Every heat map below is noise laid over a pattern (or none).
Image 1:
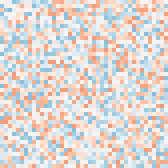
only noise
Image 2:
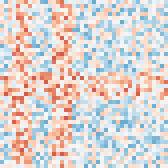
bands of rows crossing bands of columns
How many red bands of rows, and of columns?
1 and 2
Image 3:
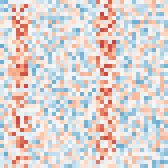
bands of columns
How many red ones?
2
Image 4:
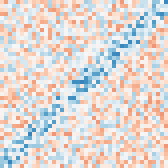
a diagonal band
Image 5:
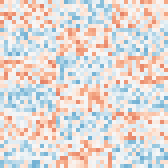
a checkerboard
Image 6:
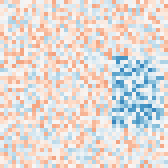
one block
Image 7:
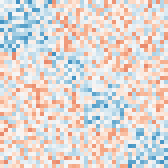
blocks along the diagonal
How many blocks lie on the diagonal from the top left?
4
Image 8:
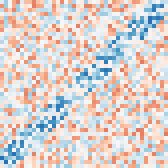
a diagonal band
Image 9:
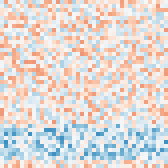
one band of rows
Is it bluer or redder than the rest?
bluer
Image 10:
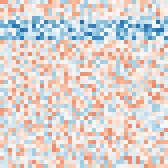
one band of rows
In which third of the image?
top
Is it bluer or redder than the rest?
bluer
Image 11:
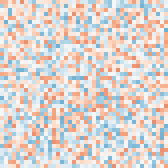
only noise
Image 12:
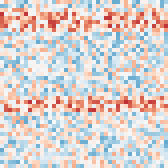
bands of rows
